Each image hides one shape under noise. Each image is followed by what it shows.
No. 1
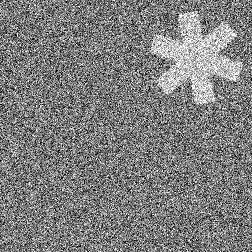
asterisk
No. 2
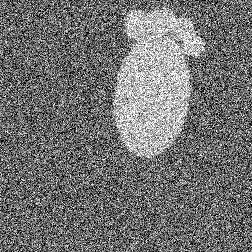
footprint
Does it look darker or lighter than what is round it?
lighter
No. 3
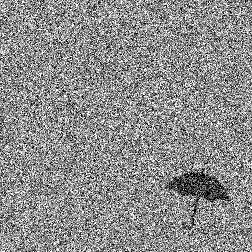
umbrella
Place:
bottom right
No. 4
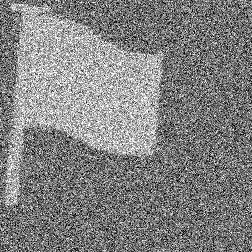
flag
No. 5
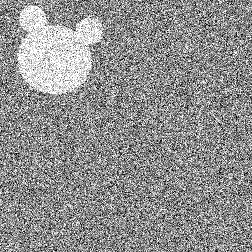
bear's head
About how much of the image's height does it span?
a third
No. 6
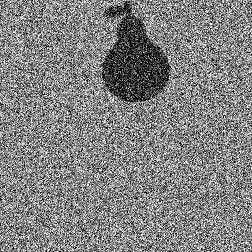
pear
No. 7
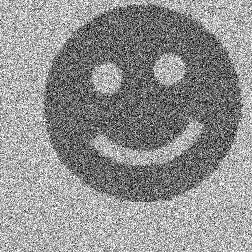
smiling face
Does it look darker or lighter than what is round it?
darker
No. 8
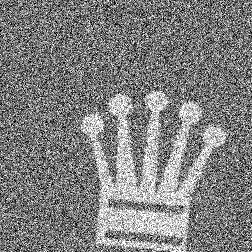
chess queen
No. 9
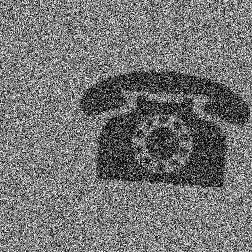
telephone
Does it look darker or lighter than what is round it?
darker
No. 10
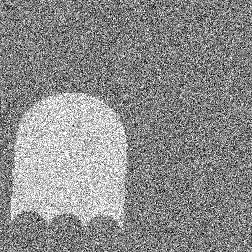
ghost
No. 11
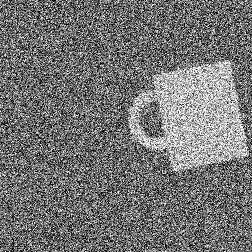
cup
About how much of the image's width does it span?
half
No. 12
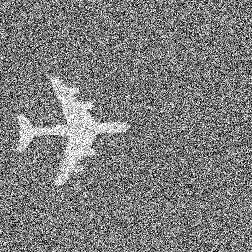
airplane
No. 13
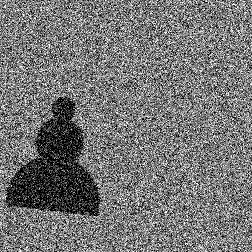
chess pawn
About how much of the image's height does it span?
half
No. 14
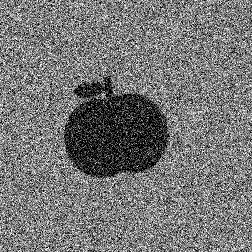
apple
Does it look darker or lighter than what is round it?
darker
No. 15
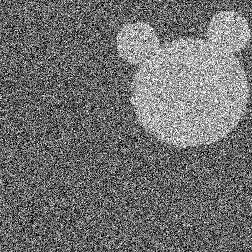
bear's head
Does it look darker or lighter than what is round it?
lighter
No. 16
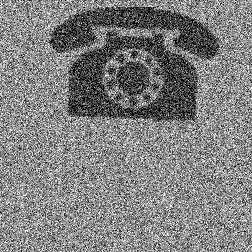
telephone
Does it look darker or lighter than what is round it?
darker
